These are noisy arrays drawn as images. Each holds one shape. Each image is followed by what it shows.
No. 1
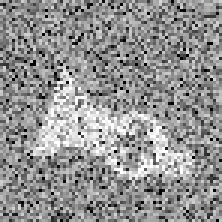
chess bishop
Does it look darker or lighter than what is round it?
lighter
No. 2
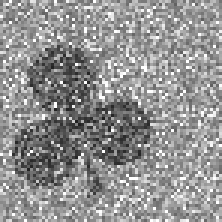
club
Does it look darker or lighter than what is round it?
darker
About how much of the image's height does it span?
two thirds
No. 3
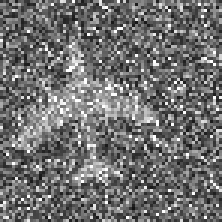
airplane
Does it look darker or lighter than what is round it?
lighter
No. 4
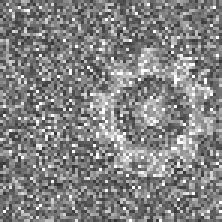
gear
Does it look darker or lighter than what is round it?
lighter
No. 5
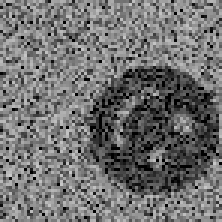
smiling face
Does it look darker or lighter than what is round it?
darker
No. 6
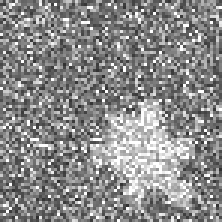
turtle
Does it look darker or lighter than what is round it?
lighter
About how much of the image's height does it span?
half
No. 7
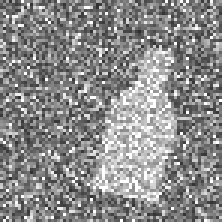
bottle
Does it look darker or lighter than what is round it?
lighter
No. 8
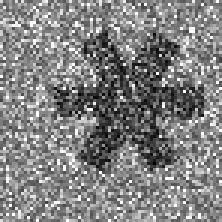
asterisk
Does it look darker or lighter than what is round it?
darker
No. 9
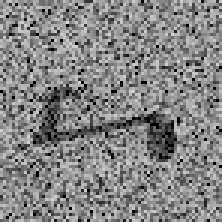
musical note
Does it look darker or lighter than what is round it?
darker
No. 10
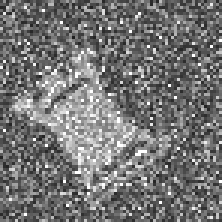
chess rook
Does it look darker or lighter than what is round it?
lighter
